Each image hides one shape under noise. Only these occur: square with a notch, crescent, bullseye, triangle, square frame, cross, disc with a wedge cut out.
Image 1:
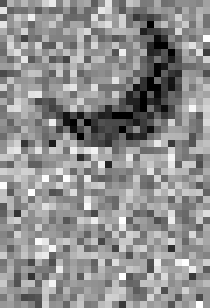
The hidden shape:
crescent
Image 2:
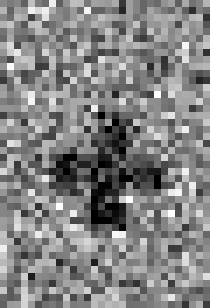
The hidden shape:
cross
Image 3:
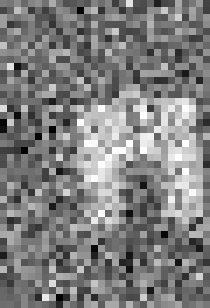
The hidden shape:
square with a notch
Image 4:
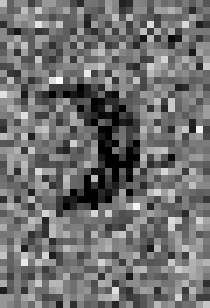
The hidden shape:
crescent
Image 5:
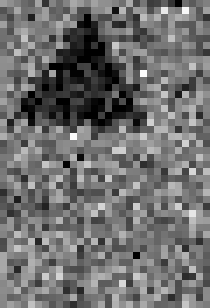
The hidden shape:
triangle
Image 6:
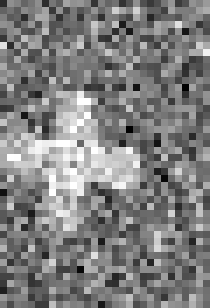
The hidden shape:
cross
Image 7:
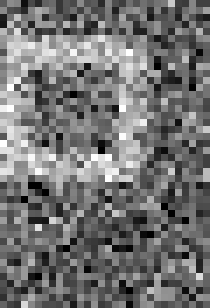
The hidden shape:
square frame
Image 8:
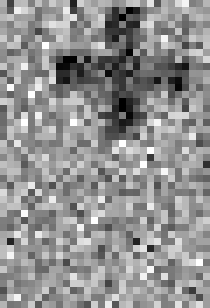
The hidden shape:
cross
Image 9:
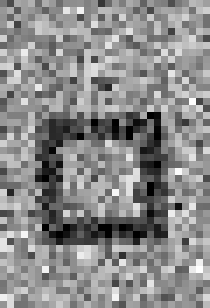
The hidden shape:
square frame
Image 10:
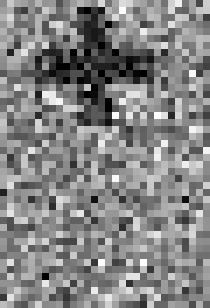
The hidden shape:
cross
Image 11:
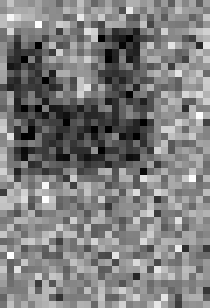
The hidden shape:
square with a notch
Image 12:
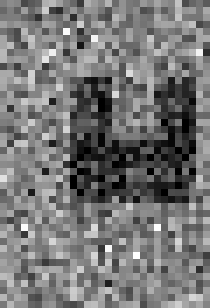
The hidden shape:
square with a notch
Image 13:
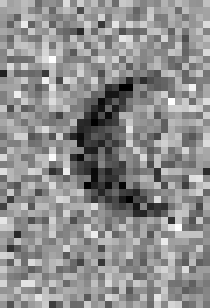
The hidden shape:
crescent
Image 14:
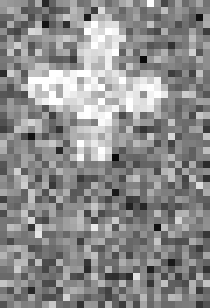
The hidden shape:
cross
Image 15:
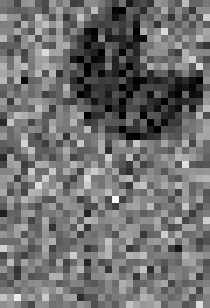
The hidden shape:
disc with a wedge cut out
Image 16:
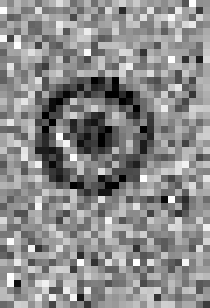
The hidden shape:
bullseye
